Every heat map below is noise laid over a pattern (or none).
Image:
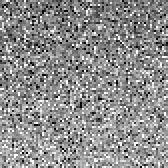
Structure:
a smooth slope
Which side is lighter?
bottom
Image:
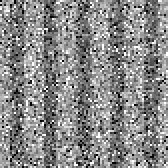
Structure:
vertical stripes
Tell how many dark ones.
5
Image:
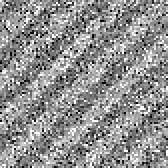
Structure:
diagonal stripes
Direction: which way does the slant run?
bottom left to top right
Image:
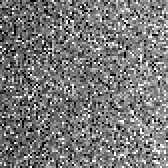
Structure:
a smooth slope
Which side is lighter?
right
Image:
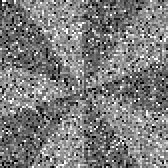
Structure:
spokes from one point
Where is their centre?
centre
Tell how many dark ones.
5
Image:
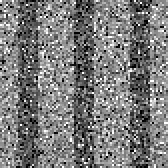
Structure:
vertical stripes
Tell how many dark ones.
3
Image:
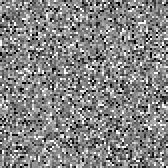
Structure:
only noise
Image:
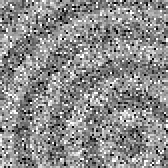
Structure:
rings round one point
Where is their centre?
bottom right
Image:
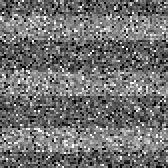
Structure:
horizontal stripes
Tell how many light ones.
3
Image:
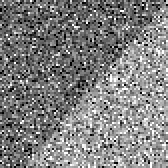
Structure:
a sharp edge
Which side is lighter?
bottom right
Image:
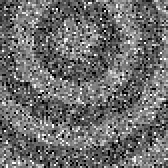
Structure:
rings round one point
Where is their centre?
top middle
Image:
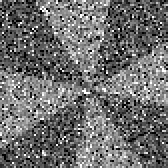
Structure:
spokes from one point
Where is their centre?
centre
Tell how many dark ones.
4
